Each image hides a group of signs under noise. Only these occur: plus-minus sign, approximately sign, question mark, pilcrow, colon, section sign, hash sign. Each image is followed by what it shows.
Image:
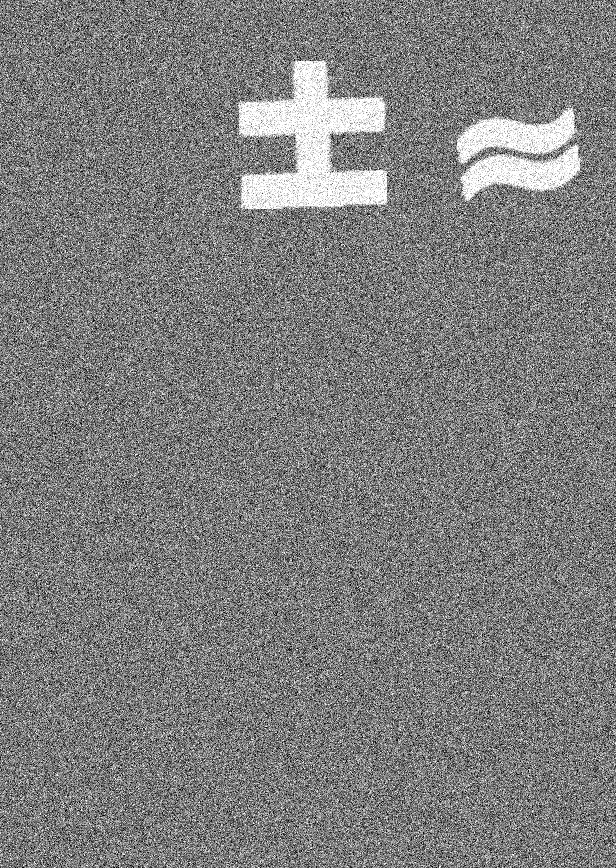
top middle: plus-minus sign; top right: approximately sign
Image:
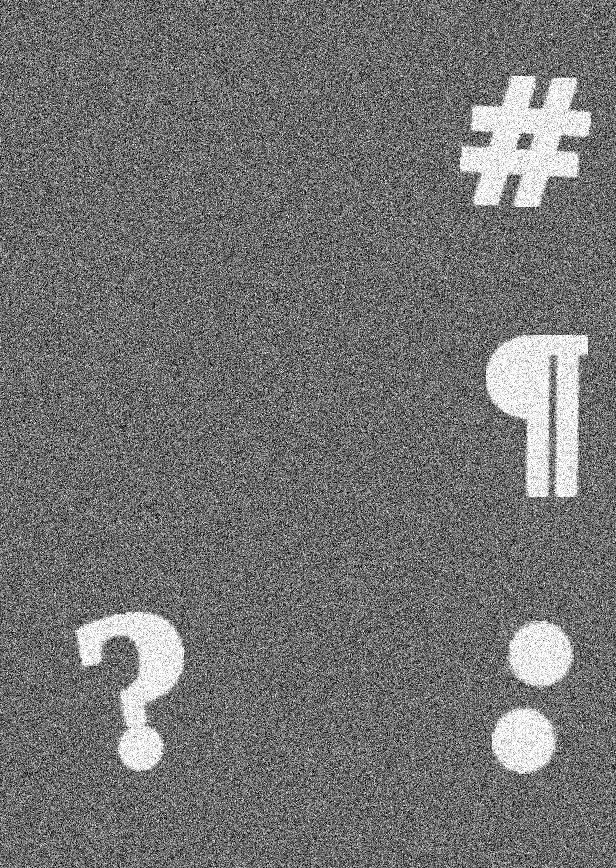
top right: hash sign; middle right: pilcrow; bottom left: question mark; bottom right: colon
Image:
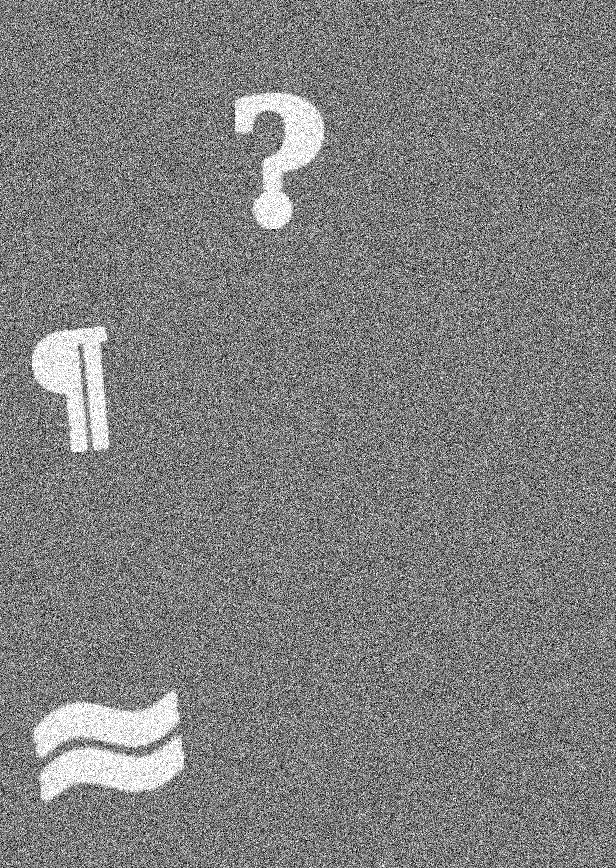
top middle: question mark; middle left: pilcrow; bottom left: approximately sign
